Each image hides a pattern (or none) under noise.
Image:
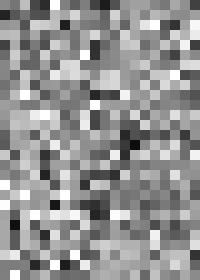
only noise
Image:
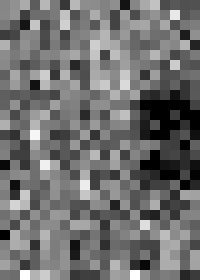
one block
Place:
middle right
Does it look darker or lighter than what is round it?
darker
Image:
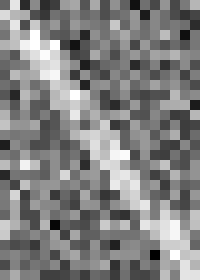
a diagonal band
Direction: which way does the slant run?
top left to bottom right
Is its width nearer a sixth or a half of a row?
a sixth
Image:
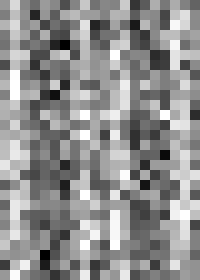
bands of columns
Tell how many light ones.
4
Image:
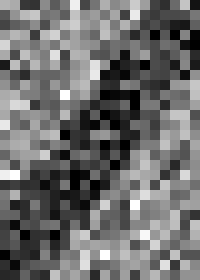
a diagonal band
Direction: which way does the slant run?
bottom left to top right
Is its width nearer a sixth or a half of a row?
a half
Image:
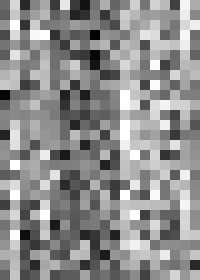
bands of columns
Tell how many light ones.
5
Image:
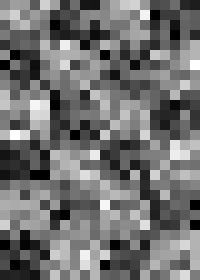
a checkerboard
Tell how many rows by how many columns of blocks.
6 by 4
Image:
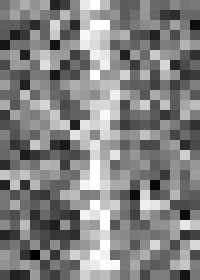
one band of columns
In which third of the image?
middle
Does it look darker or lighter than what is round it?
lighter
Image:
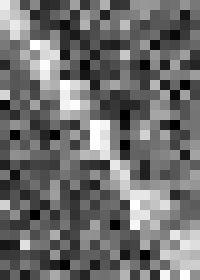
blocks along the diagonal
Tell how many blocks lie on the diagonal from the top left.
7
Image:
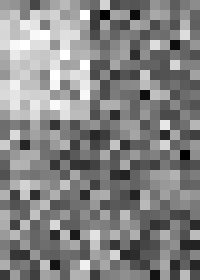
one block
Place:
top left
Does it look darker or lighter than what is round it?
lighter
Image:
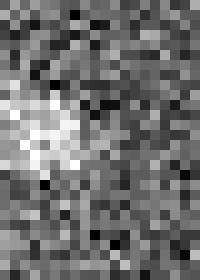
one block
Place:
middle left
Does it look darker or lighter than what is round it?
lighter
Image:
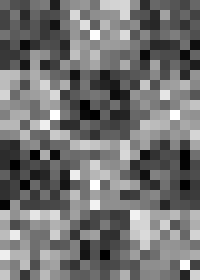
a checkerboard
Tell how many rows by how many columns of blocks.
4 by 3
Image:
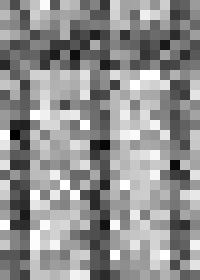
bands of rows crossing bands of columns
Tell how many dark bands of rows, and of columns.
1 and 3
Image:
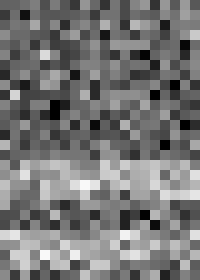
bands of rows
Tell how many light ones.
2
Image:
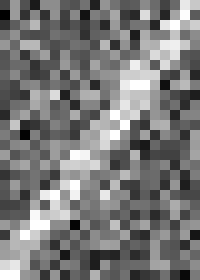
a diagonal band
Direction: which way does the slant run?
bottom left to top right
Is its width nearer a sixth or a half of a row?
a sixth
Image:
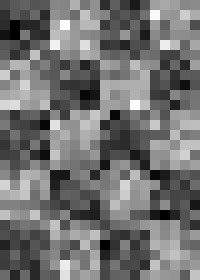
a checkerboard
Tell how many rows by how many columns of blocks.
5 by 4
